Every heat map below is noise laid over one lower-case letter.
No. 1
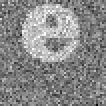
e
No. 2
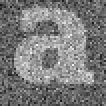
a
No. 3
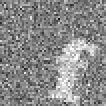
f
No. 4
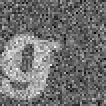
g
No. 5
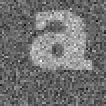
a
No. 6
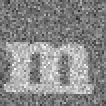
m
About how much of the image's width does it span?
nearly all
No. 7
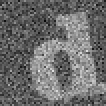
d
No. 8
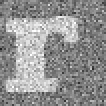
r
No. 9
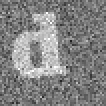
d
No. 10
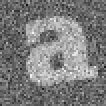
a
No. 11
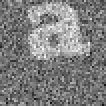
a
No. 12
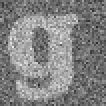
g
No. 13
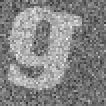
g
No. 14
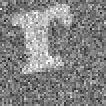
r
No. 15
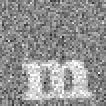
m
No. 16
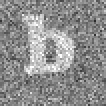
b
